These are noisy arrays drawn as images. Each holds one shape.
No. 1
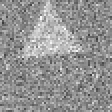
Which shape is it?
triangle
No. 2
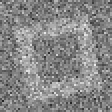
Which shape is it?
square frame
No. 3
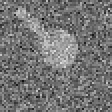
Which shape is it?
lollipop
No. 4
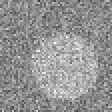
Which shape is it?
disc
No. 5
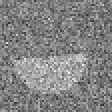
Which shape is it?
half disc
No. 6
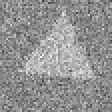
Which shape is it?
triangle
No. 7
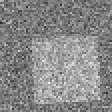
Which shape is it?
square
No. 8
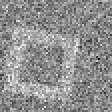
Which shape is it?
square frame
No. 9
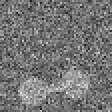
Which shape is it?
dumbbell
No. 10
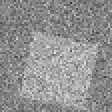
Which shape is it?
square
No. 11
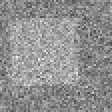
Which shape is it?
square
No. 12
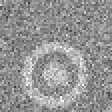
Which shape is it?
bullseye
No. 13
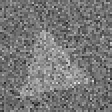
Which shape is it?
triangle
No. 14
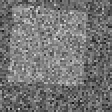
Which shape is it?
square
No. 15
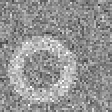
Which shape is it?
ring
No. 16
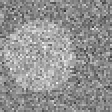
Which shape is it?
disc
